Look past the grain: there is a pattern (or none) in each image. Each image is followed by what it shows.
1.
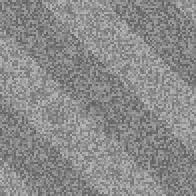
diagonal stripes
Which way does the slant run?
top left to bottom right
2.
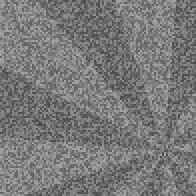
spokes from one point
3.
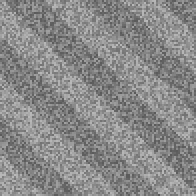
diagonal stripes
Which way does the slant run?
top left to bottom right
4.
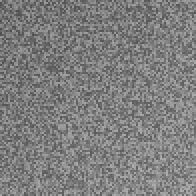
a smooth slope
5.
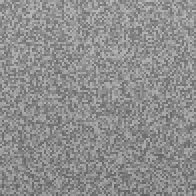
a smooth slope
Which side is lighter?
top
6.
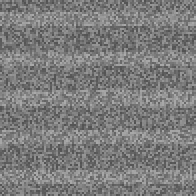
horizontal stripes
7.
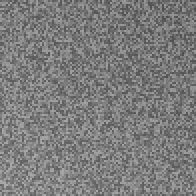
a smooth slope
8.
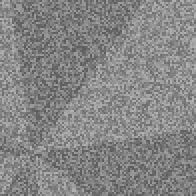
spokes from one point
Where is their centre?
bottom left
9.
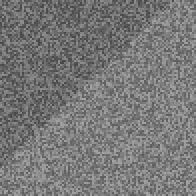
a sharp edge
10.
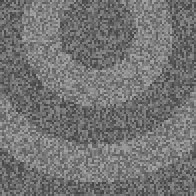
rings round one point
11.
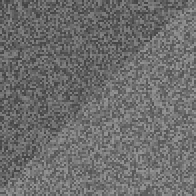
a sharp edge
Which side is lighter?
bottom right
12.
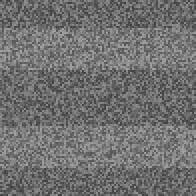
horizontal stripes
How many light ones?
2
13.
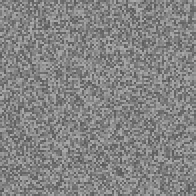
only noise
